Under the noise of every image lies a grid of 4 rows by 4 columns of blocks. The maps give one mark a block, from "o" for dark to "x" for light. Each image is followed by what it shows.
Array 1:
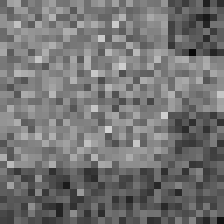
x x x o
x x x x
x x x o
o o o o
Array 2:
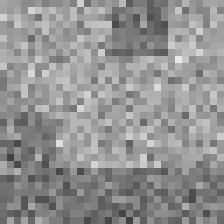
x x o x
x x x x
o x x x
o o o o
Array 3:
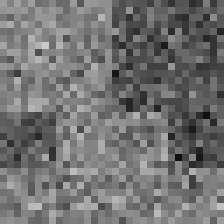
x x o o
x x o o
o x x o
x x x x
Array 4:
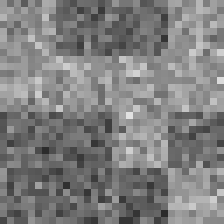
x o o x
x x x x
o o x o
o o o x
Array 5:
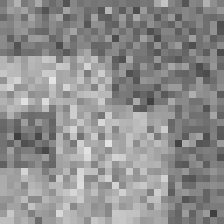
o o o o
x x o o
o x x o
x x x o
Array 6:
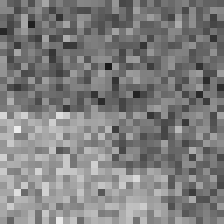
o o o o
o o o o
x x o o
x x x o
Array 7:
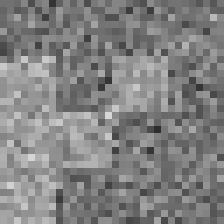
o o o o
x o x o
x x o o
x o o o
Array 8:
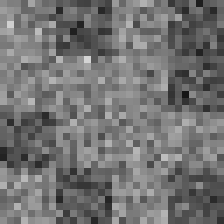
x o x o
x x x o
o x x x
x o x o
